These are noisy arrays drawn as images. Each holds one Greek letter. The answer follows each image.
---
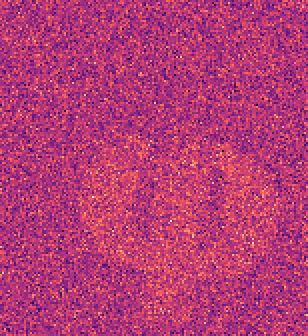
phi
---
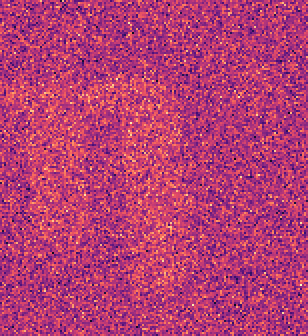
eta
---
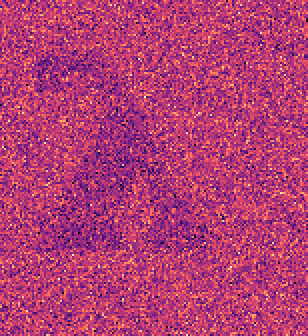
lambda
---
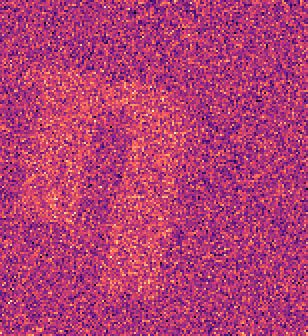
eta
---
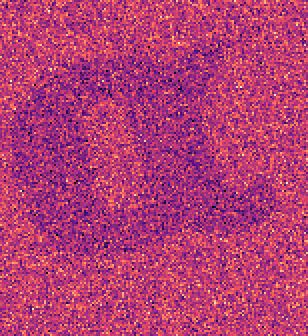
alpha
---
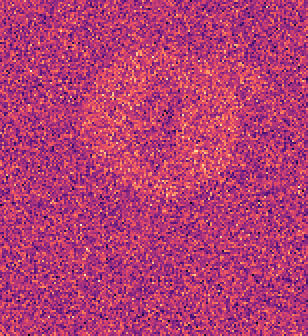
sigma
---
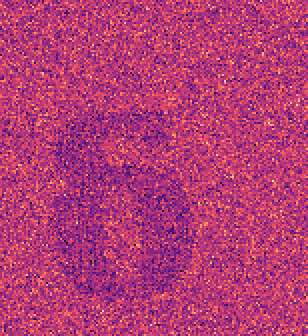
delta
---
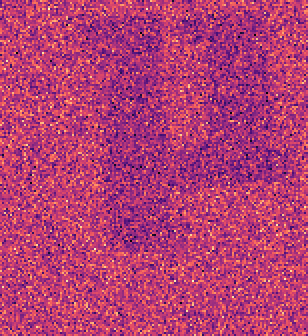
mu
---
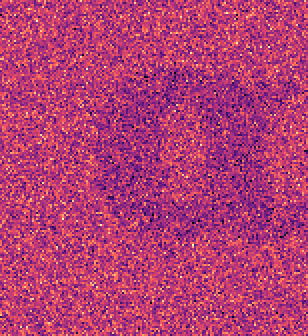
alpha
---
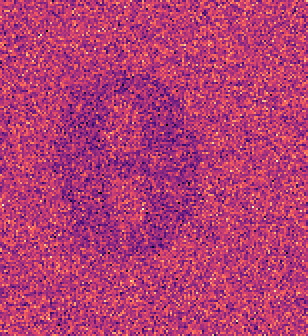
theta
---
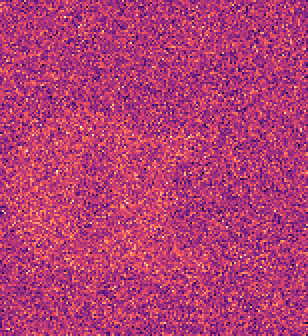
alpha
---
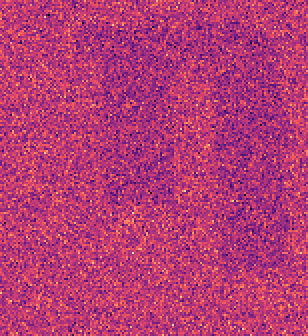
eta
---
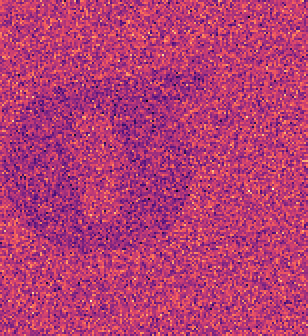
sigma
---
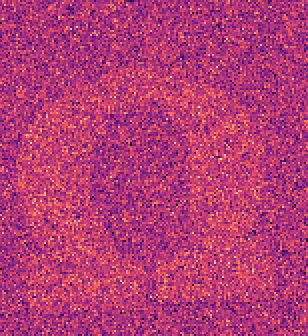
omega
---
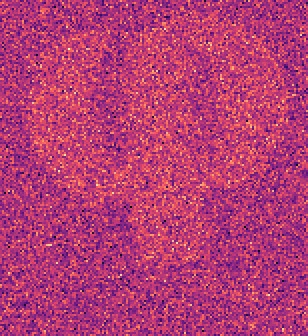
phi
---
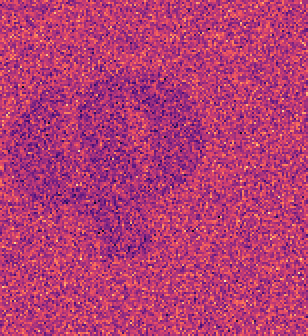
phi
